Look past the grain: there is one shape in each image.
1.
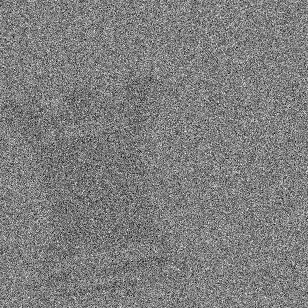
chess rook
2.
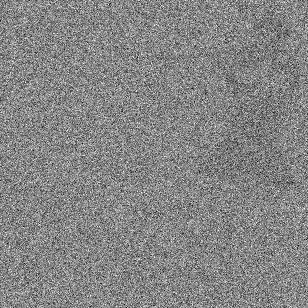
chess bishop
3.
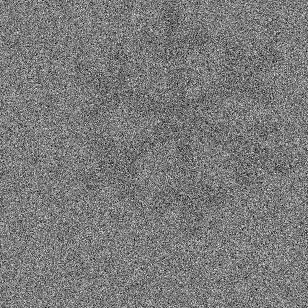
snowflake
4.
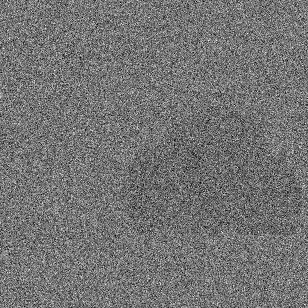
cloud
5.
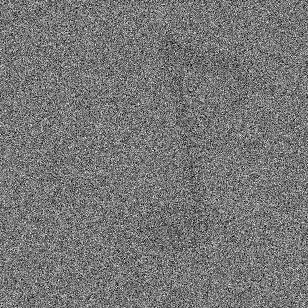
musical note
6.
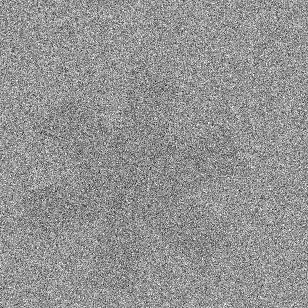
asterisk
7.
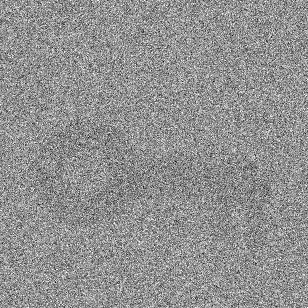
key
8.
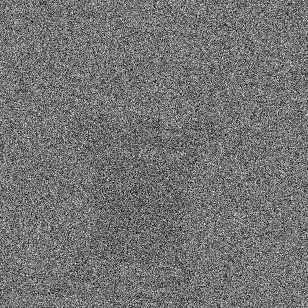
chess rook
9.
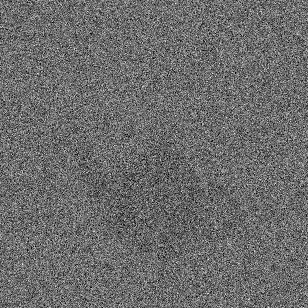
teapot
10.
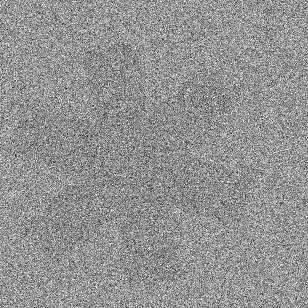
asterisk
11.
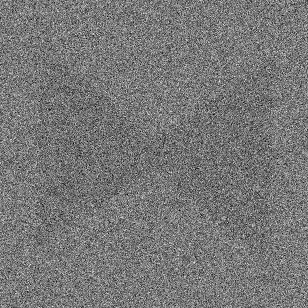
bow tie
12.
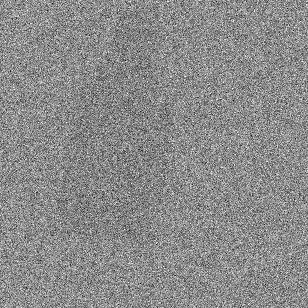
bottle
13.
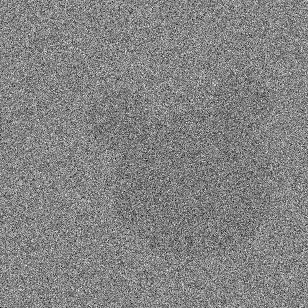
bear's head
